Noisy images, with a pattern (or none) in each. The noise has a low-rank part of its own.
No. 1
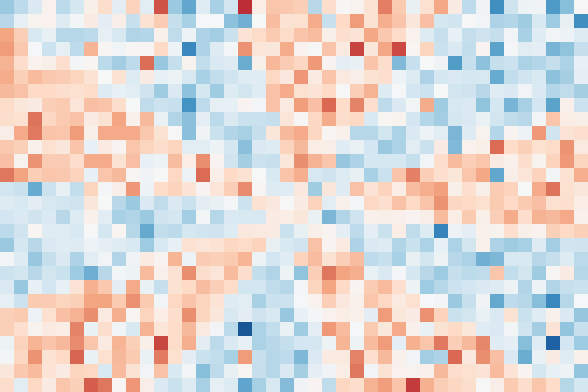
spokes from one point
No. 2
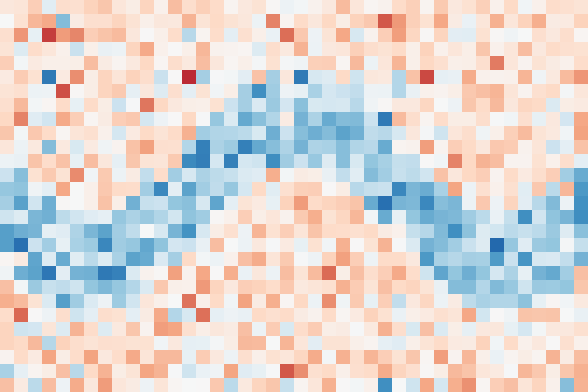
a wavy band
